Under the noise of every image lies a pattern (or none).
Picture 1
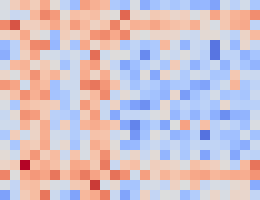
bands of rows crossing bands of columns
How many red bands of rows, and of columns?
2 and 2
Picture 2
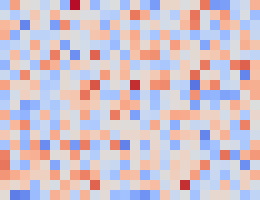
only noise
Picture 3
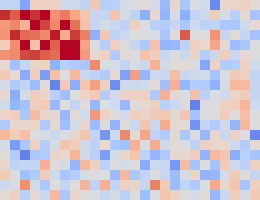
one block
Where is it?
top left
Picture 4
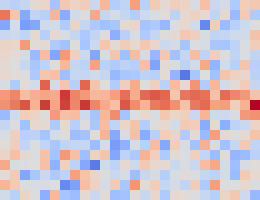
one band of rows
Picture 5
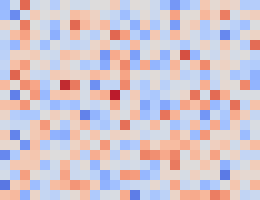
only noise
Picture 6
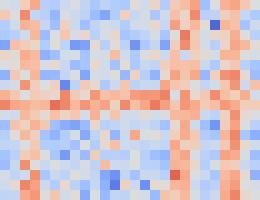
bands of rows crossing bands of columns
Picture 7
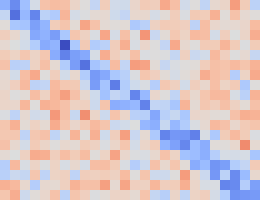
a diagonal band
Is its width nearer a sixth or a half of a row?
a sixth
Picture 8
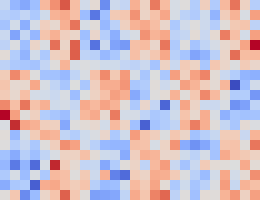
a checkerboard
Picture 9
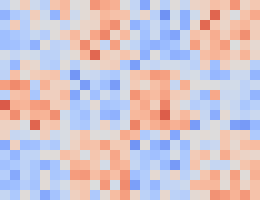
a checkerboard
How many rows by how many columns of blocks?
3 by 4
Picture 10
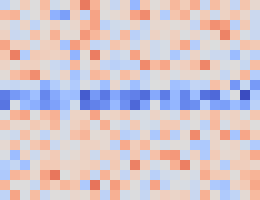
one band of rows
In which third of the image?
middle
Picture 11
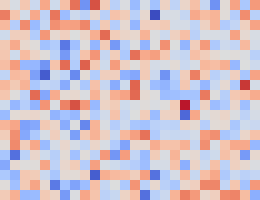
only noise
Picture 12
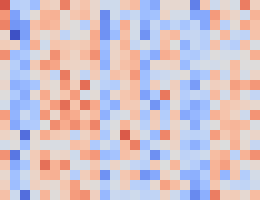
bands of columns
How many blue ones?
4
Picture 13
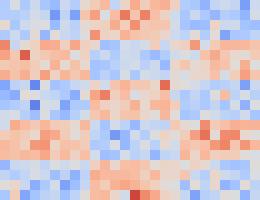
a checkerboard
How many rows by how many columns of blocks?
5 by 3
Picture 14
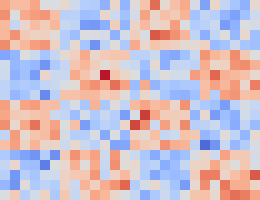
a checkerboard
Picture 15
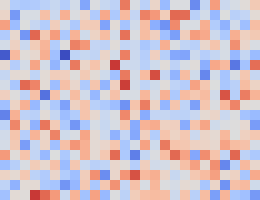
only noise
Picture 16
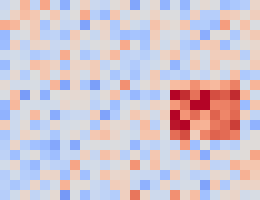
one block
